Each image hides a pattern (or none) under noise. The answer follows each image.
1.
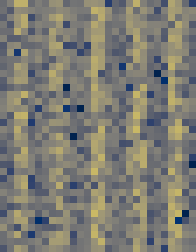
vertical stripes
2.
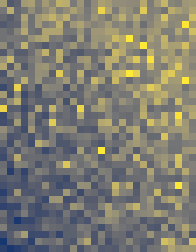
a smooth slope
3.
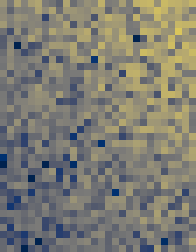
a smooth slope
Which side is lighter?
top right
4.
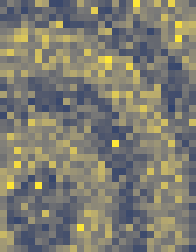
rings round one point
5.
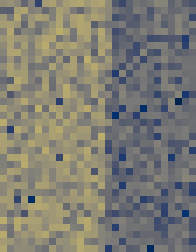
a sharp edge
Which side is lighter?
left
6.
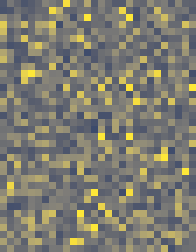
only noise
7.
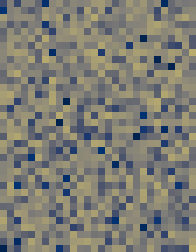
only noise
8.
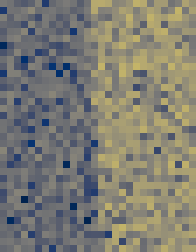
a sharp edge
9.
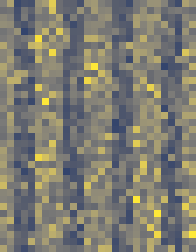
vertical stripes
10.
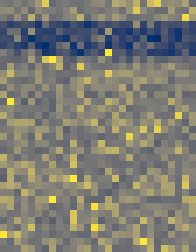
one horizontal stripe
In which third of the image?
top
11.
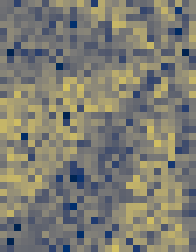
spokes from one point
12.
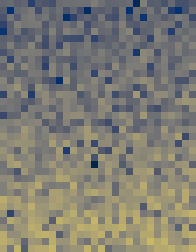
a smooth slope
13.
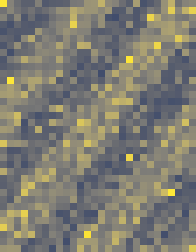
diagonal stripes
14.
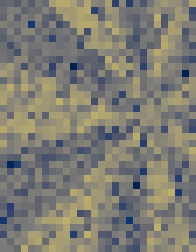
spokes from one point
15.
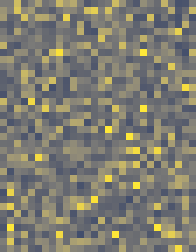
only noise
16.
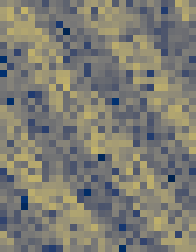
diagonal stripes
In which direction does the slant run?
top left to bottom right
